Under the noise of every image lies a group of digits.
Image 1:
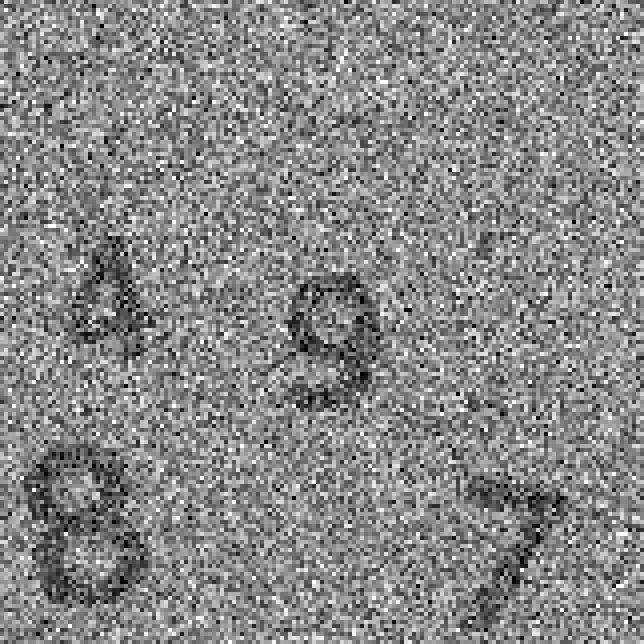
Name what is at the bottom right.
7
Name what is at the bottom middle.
nothing
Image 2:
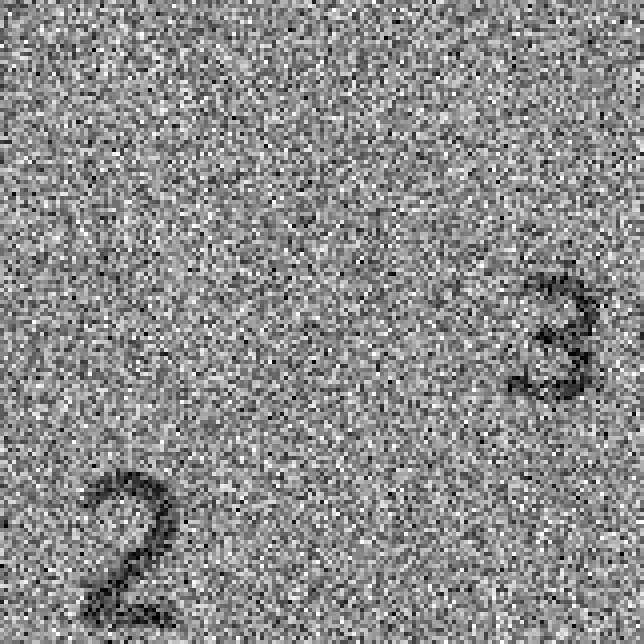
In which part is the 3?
middle right
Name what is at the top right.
nothing
